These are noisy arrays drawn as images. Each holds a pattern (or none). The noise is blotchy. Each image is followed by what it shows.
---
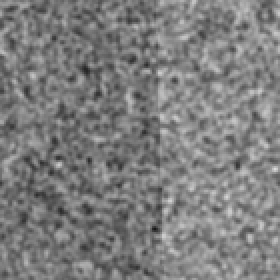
a sharp edge
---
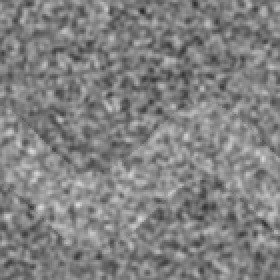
a wavy band
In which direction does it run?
left to right
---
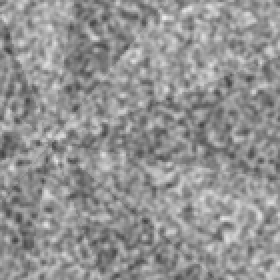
spokes from one point
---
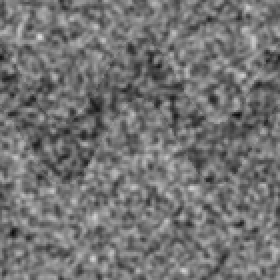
a wavy band
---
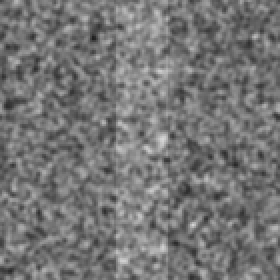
one vertical stripe
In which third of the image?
middle
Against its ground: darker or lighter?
lighter
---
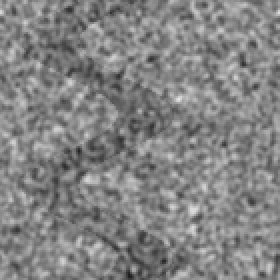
a wavy band
